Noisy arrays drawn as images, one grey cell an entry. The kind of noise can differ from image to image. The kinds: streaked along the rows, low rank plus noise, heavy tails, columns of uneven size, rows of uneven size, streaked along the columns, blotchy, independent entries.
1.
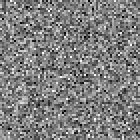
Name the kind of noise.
independent entries
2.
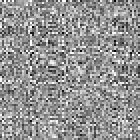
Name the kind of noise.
low rank plus noise
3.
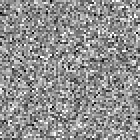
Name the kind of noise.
independent entries
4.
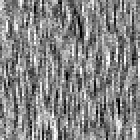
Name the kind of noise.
streaked along the columns
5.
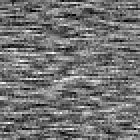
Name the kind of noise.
streaked along the rows
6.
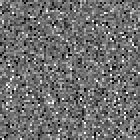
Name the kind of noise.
heavy tails
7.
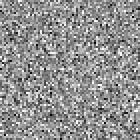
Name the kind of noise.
independent entries
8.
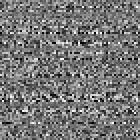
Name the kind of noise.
rows of uneven size
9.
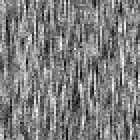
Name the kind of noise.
streaked along the columns
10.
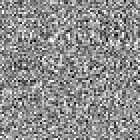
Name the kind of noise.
low rank plus noise
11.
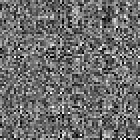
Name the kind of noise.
low rank plus noise
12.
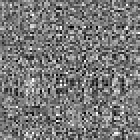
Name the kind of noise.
low rank plus noise
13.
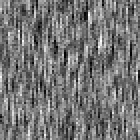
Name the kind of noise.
streaked along the columns
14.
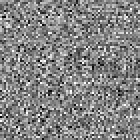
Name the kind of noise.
low rank plus noise
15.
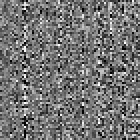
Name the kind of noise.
columns of uneven size
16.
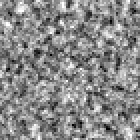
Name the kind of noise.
blotchy
